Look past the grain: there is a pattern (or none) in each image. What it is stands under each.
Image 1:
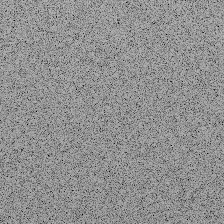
a smooth slope
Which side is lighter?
top
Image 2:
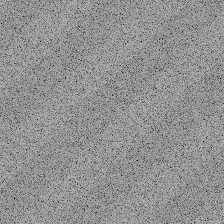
diagonal stripes
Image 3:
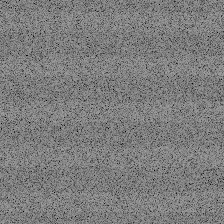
horizontal stripes
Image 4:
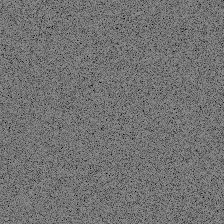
only noise
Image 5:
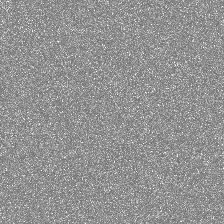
only noise
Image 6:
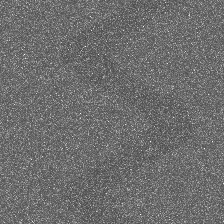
a wavy band
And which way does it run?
top to bottom
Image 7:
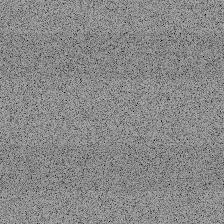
horizontal stripes
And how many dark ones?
2
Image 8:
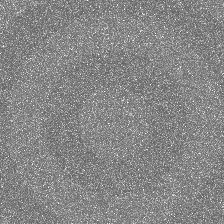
rings round one point
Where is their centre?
centre
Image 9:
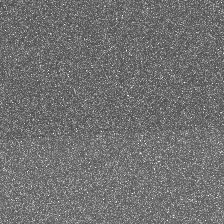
a sharp edge
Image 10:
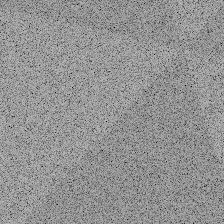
spokes from one point
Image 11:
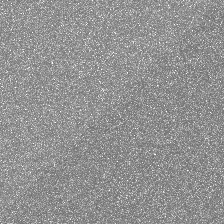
a sharp edge
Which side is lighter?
top left
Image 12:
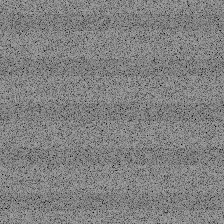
horizontal stripes
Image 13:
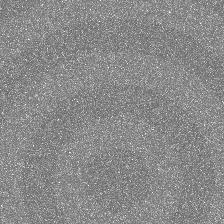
rings round one point
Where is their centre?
bottom middle
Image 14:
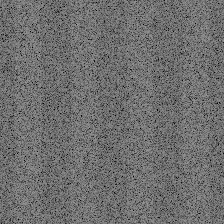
vertical stripes
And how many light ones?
4
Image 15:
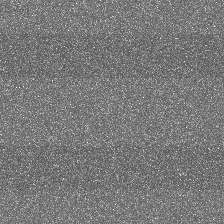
horizontal stripes
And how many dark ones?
2
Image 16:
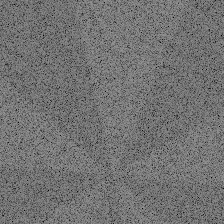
spokes from one point
